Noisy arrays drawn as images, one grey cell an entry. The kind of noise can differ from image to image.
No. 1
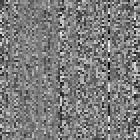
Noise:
columns of uneven size
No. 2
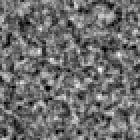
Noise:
blotchy
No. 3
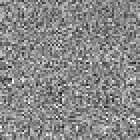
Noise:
low rank plus noise
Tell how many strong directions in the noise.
five to eight
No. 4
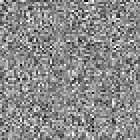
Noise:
low rank plus noise
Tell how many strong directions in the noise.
five to eight
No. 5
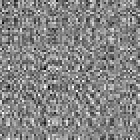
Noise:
low rank plus noise
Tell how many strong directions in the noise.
two
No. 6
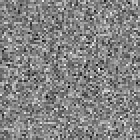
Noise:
independent entries
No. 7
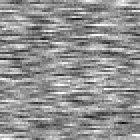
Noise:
streaked along the rows
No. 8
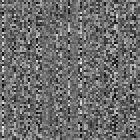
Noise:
columns of uneven size
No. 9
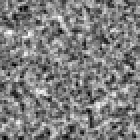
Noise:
blotchy
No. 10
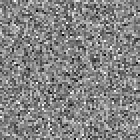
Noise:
independent entries
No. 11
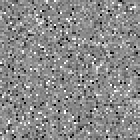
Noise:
heavy tails
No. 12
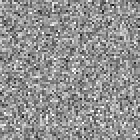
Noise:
independent entries
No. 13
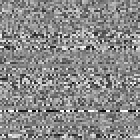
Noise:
rows of uneven size
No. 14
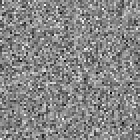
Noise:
independent entries
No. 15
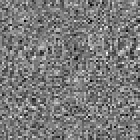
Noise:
low rank plus noise
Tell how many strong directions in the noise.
five to eight
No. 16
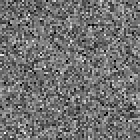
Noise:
independent entries
